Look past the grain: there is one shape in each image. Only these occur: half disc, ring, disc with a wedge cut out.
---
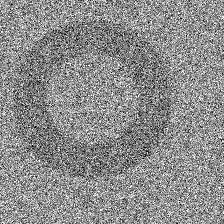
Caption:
dark ring
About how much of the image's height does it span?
two thirds
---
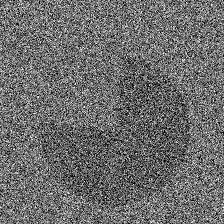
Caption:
dark disc with a wedge cut out
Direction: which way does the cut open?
up and left
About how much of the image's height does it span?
two thirds
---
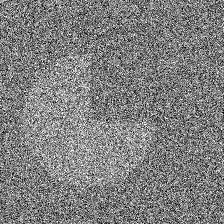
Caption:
light disc with a wedge cut out
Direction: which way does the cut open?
up and right
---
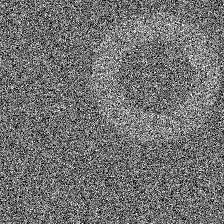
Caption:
light ring
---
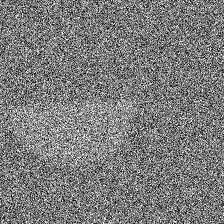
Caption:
light half disc
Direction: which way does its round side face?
down
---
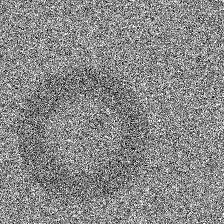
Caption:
dark ring
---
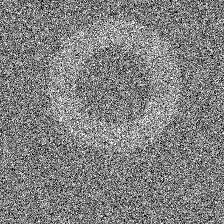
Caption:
light ring
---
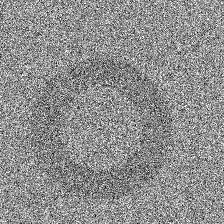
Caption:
dark ring
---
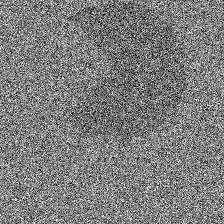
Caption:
dark disc with a wedge cut out
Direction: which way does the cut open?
left
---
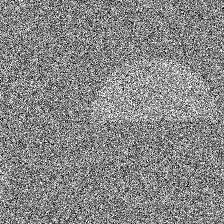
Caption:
light half disc
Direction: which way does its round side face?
up
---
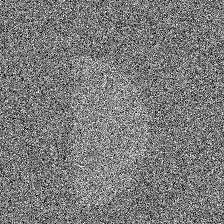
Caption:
light half disc
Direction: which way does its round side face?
right
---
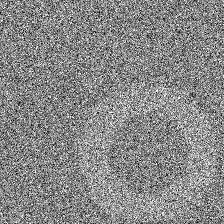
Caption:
light ring
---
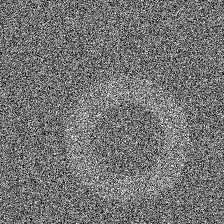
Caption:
light ring
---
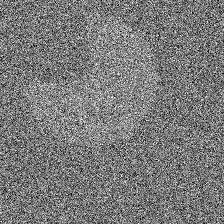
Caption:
light disc with a wedge cut out
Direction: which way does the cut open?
up and left
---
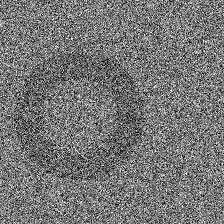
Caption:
dark ring
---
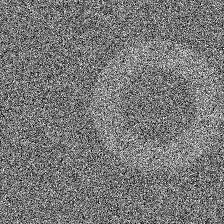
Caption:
light ring
